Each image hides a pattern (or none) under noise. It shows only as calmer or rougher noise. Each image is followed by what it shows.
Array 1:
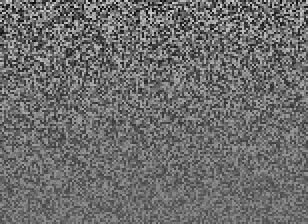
a smooth slope
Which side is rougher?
top
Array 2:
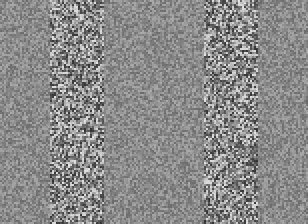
vertical stripes
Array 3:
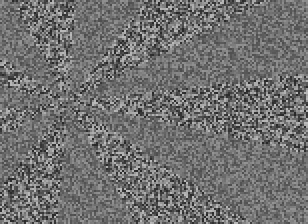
spokes from one point
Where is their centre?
middle left
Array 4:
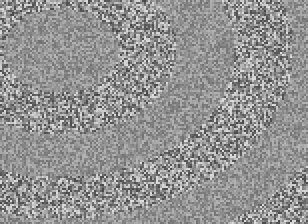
rings round one point
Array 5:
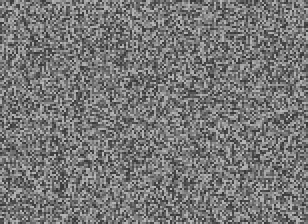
only noise
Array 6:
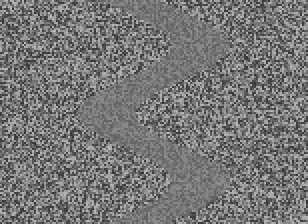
a wavy band
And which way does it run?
top to bottom
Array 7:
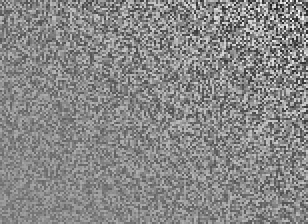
a smooth slope
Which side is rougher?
top right
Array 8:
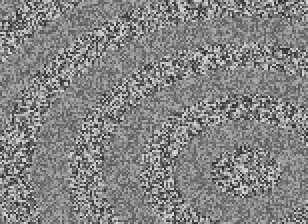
rings round one point
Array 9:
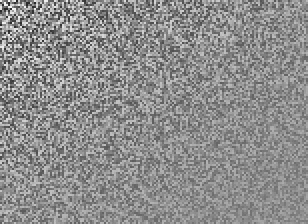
a smooth slope
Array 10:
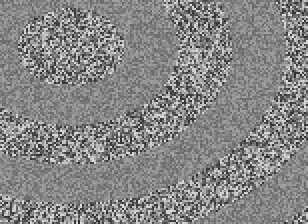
rings round one point
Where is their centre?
top left
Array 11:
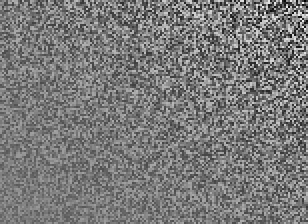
a smooth slope
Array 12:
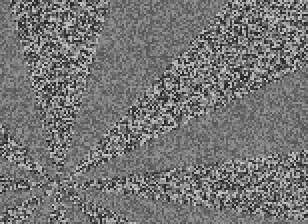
spokes from one point
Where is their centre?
bottom left
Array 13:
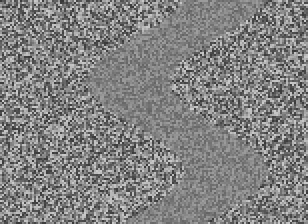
a wavy band
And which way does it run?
top to bottom
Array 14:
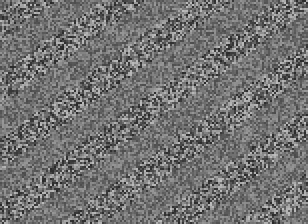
diagonal stripes
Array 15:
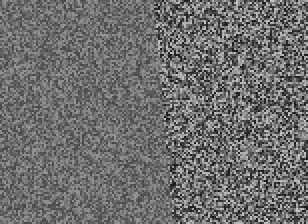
a sharp edge
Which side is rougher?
right
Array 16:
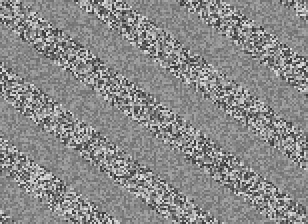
diagonal stripes
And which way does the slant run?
top left to bottom right
